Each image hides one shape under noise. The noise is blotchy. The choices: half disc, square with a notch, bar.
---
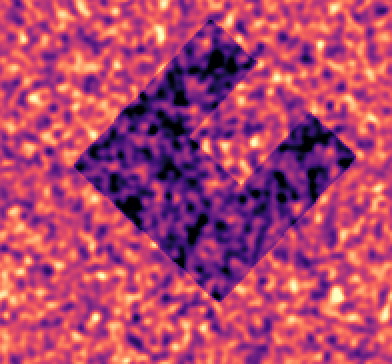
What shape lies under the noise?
square with a notch
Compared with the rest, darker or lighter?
darker
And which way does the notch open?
up and right
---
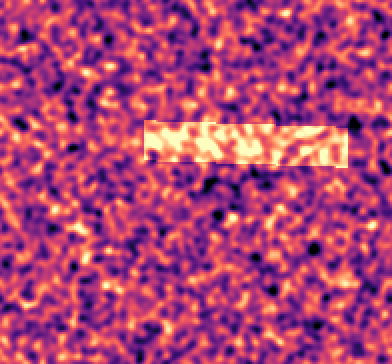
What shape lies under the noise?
bar
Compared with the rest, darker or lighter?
lighter
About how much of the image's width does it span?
half
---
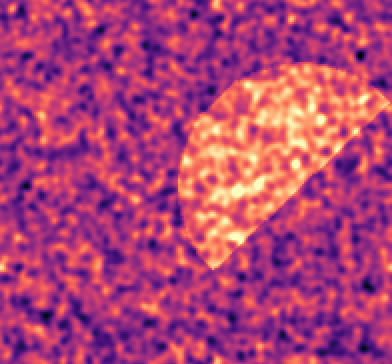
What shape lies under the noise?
half disc
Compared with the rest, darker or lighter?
lighter
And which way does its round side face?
up and left
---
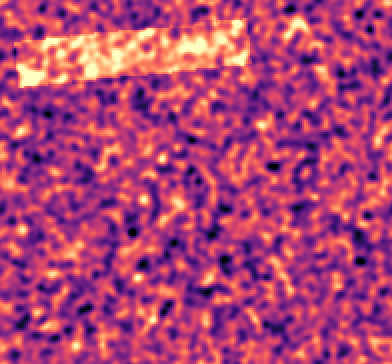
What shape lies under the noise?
bar
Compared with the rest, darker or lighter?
lighter
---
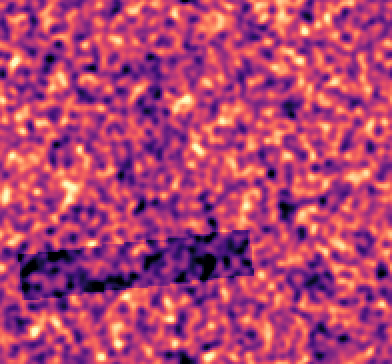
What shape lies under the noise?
bar
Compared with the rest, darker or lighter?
darker
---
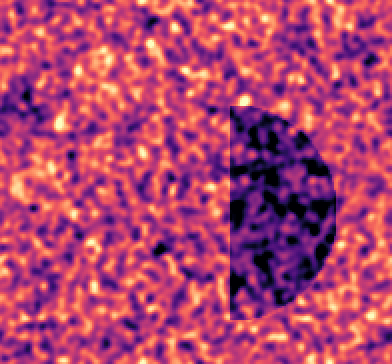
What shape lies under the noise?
half disc
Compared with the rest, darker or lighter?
darker
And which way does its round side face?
right
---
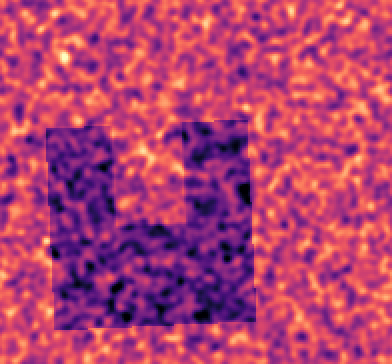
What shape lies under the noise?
square with a notch
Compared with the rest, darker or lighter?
darker
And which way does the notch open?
up
